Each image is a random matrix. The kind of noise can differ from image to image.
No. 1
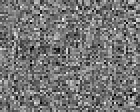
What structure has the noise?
low rank plus noise
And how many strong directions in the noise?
two
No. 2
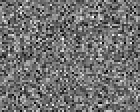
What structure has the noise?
low rank plus noise
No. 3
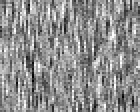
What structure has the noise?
streaked along the columns
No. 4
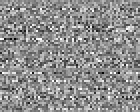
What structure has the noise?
rows of uneven size
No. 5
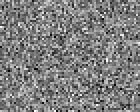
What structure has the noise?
independent entries
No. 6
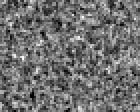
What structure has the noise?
blotchy
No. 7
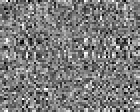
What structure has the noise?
low rank plus noise
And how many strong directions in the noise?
one
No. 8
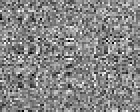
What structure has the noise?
low rank plus noise
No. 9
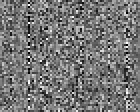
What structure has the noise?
columns of uneven size
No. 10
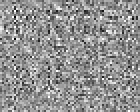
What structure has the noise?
low rank plus noise
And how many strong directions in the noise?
one
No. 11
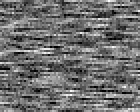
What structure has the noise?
streaked along the rows
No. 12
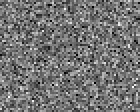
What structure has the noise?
independent entries
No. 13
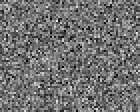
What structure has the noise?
independent entries
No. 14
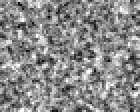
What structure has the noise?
blotchy
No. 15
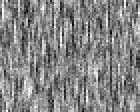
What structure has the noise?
streaked along the columns
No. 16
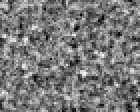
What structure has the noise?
blotchy
